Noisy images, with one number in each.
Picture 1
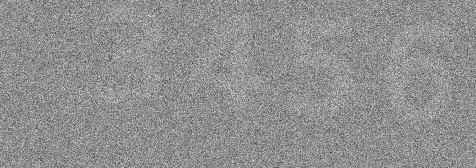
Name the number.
3456
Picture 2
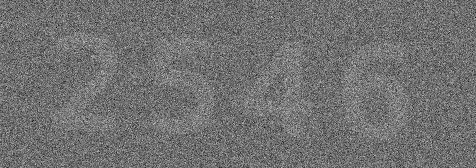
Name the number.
2546
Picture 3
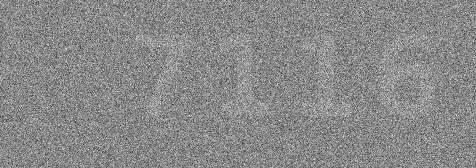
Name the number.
7116
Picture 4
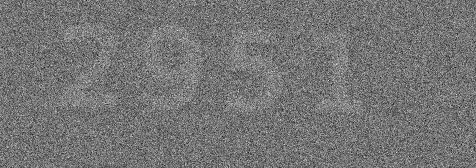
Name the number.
2951
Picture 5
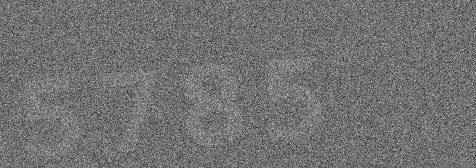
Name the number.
5785
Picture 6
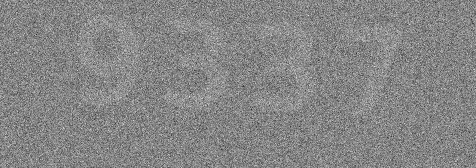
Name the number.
9337
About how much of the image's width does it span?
two thirds
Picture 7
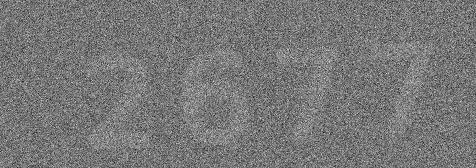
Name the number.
2677
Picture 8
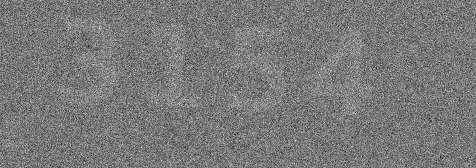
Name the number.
3154
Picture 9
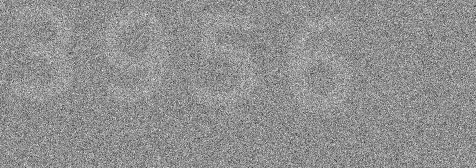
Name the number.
3956
